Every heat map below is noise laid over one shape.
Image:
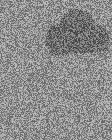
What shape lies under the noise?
cloud
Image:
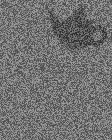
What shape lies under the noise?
teapot
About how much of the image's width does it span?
half
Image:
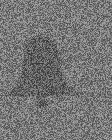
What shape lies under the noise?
bell
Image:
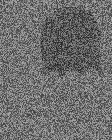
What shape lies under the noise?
ghost
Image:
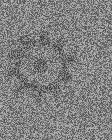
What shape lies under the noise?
gear
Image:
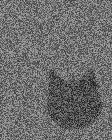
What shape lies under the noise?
cat's head
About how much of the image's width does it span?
half
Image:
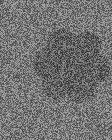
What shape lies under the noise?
flower
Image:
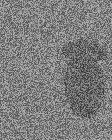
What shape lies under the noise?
footprint
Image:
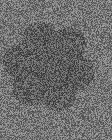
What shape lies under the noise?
flower
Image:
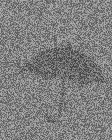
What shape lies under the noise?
umbrella
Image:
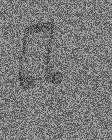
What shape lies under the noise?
pair of musical notes
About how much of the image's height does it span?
half
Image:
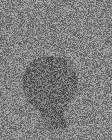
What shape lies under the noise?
light bulb
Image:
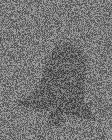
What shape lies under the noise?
bell
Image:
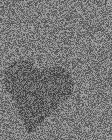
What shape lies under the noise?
heart
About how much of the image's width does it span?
two thirds
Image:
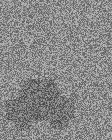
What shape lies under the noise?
car
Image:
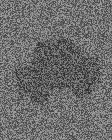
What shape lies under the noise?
car
